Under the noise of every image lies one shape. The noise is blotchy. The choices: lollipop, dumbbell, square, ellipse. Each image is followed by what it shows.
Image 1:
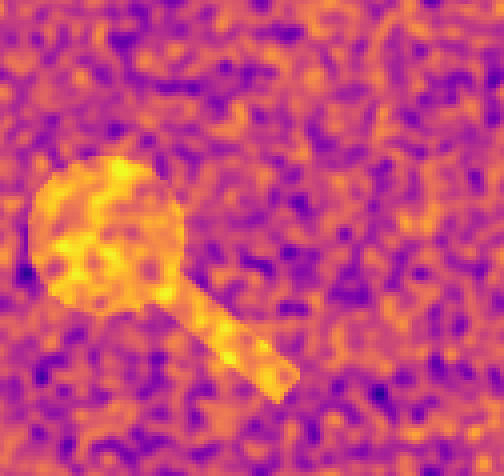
light lollipop
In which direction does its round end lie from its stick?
up and left
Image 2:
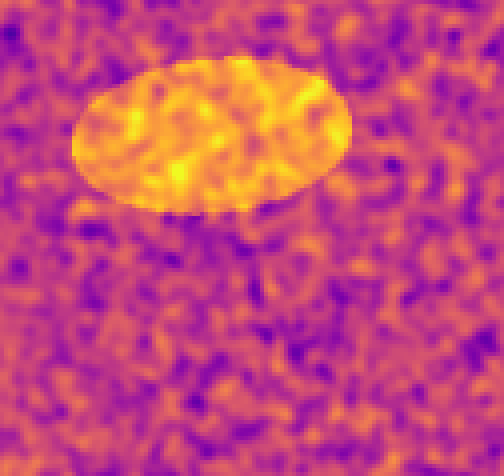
light ellipse
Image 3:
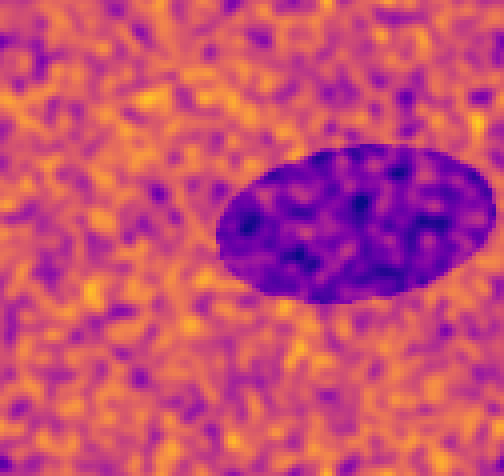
dark ellipse
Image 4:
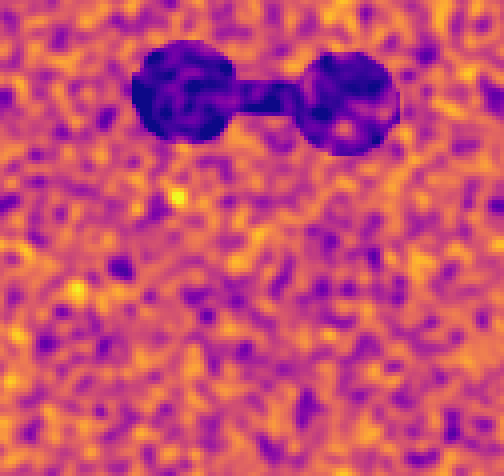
dark dumbbell
